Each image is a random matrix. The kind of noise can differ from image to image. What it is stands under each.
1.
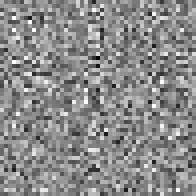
low rank plus noise
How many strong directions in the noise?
one
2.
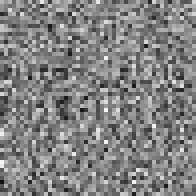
low rank plus noise
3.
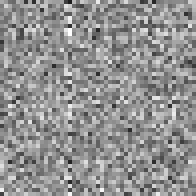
low rank plus noise
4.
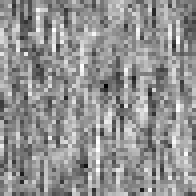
streaked along the columns
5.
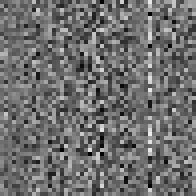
columns of uneven size
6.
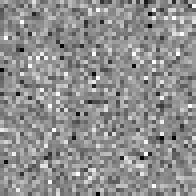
heavy tails
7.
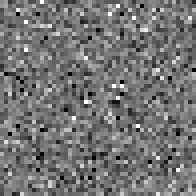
heavy tails
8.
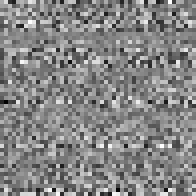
rows of uneven size
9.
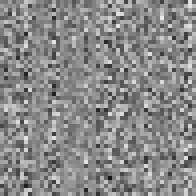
columns of uneven size
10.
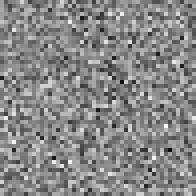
independent entries
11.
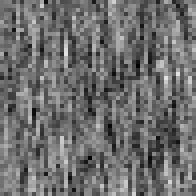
streaked along the columns
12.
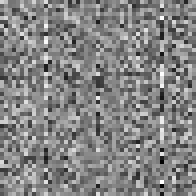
columns of uneven size
